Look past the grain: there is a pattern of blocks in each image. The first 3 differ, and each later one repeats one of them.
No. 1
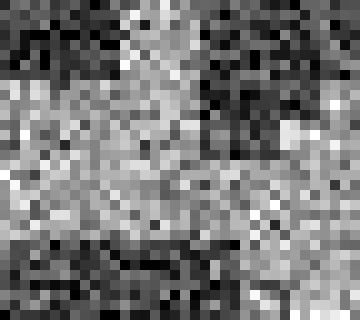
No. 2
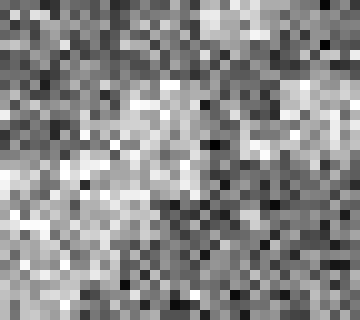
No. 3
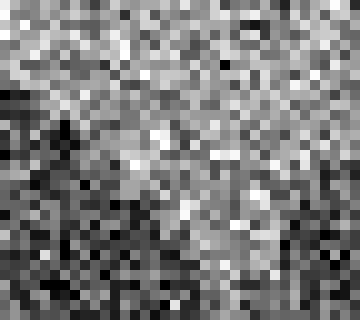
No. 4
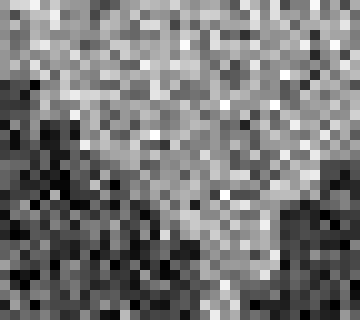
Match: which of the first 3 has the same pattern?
3
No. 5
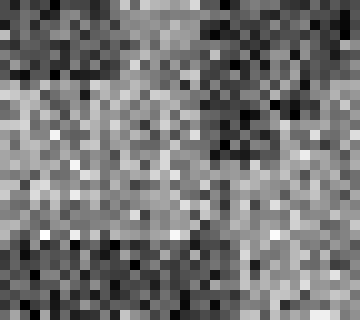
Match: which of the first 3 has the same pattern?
1
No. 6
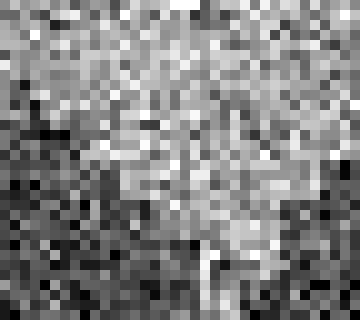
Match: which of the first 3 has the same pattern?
3
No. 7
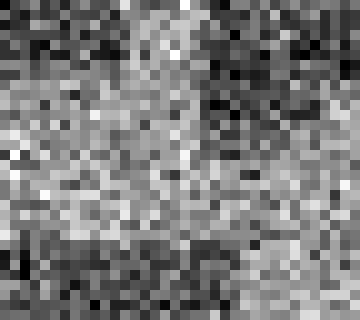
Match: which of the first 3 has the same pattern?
1
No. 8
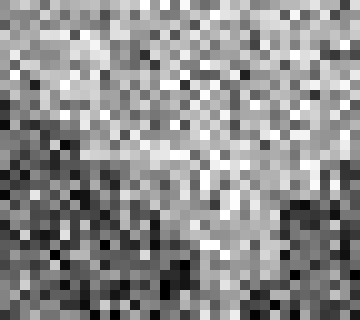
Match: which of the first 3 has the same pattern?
3
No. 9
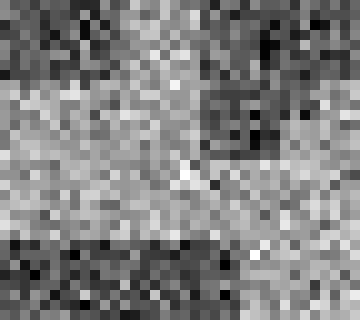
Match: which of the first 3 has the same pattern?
1
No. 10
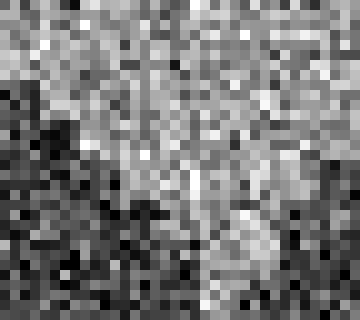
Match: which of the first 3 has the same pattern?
3
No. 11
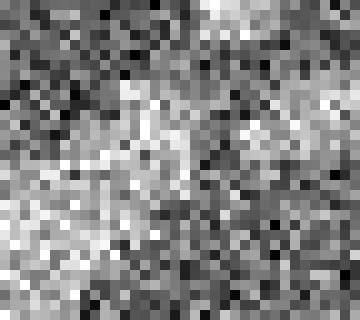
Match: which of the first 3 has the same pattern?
2
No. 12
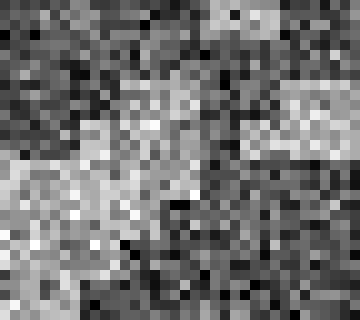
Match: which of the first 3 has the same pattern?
2
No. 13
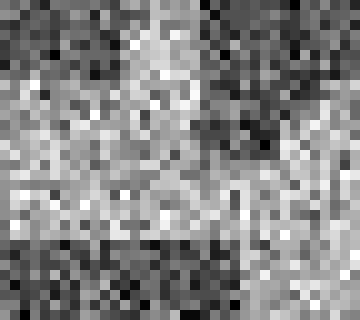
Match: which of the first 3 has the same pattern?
1
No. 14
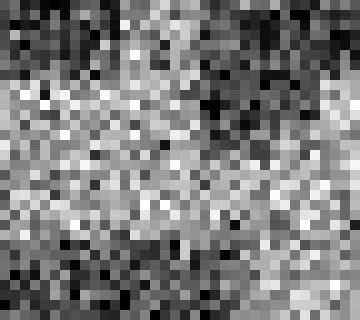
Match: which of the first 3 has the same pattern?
1
